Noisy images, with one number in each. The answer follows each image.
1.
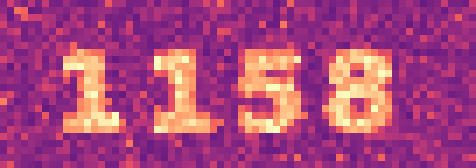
1158
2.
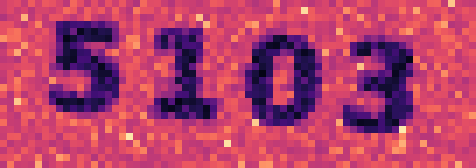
5103
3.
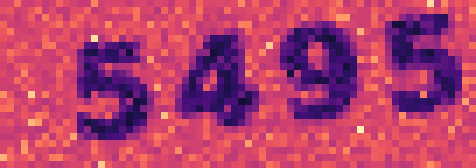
5495
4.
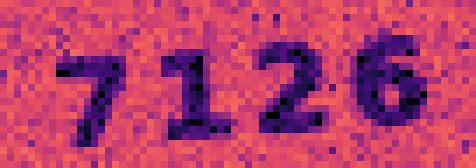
7126
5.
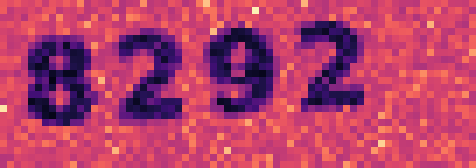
8292
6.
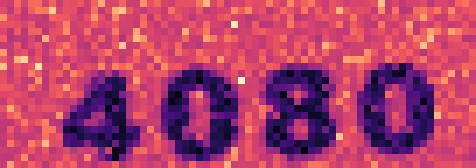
4080
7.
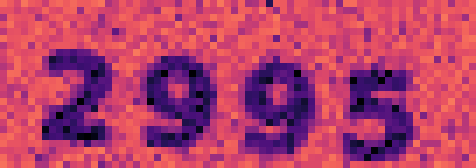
2995
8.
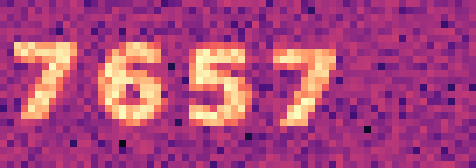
7657
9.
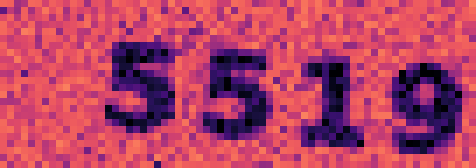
5519
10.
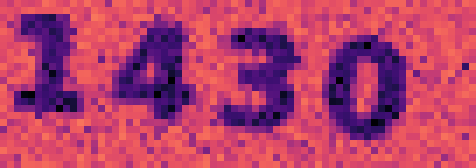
1430
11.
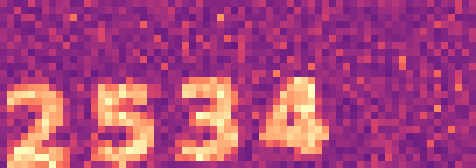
2534
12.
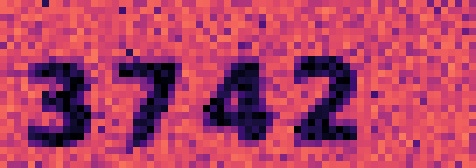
3742
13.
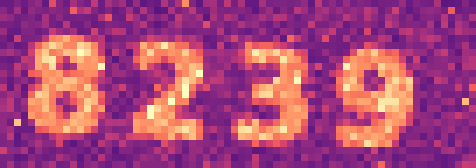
8239
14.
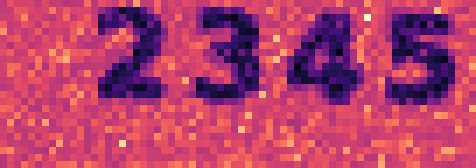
2345
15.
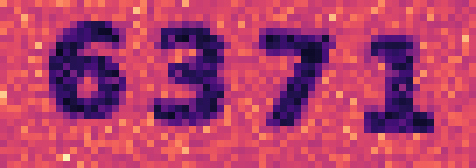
6371
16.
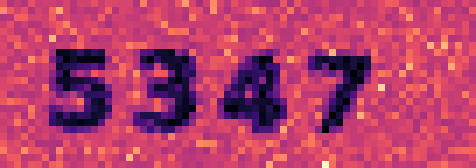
5347
